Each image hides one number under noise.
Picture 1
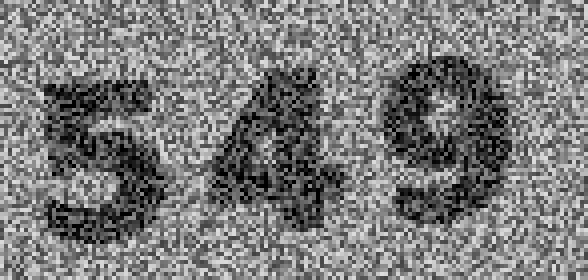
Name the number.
549
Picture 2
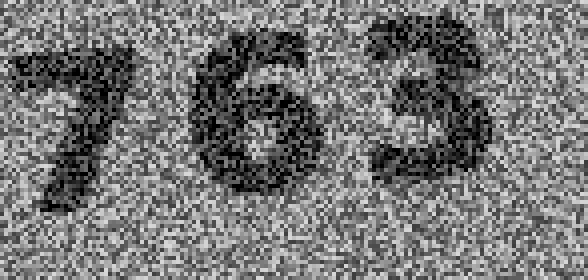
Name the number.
763
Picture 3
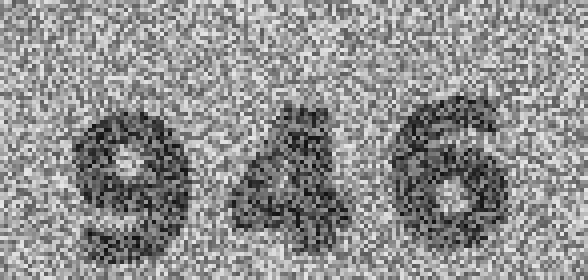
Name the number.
946
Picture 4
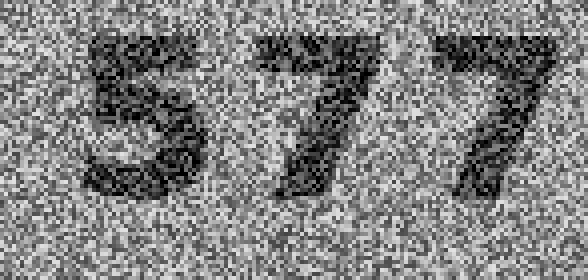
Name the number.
577
